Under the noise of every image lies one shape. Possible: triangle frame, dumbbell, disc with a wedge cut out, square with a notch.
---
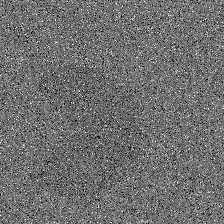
dark disc with a wedge cut out
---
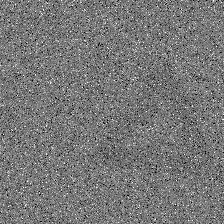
dark triangle frame
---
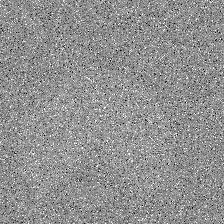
light disc with a wedge cut out
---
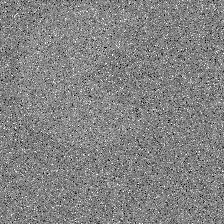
light disc with a wedge cut out
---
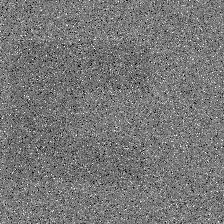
dark square with a notch
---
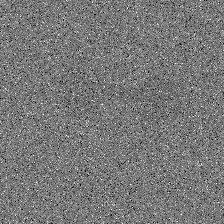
dark dumbbell
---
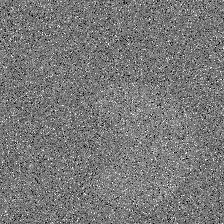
light disc with a wedge cut out
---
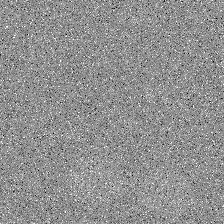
light dumbbell
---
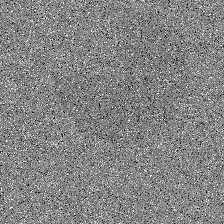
dark disc with a wedge cut out
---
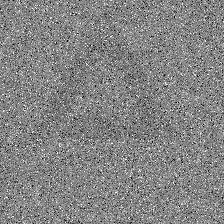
dark triangle frame
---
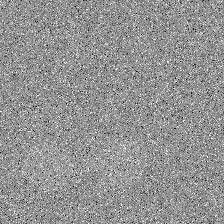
light dumbbell
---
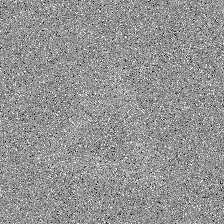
light triangle frame
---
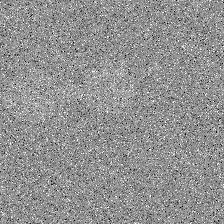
light dumbbell
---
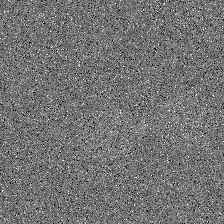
light dumbbell
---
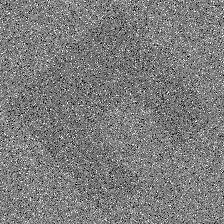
dark square with a notch
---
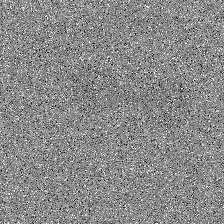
dark dumbbell
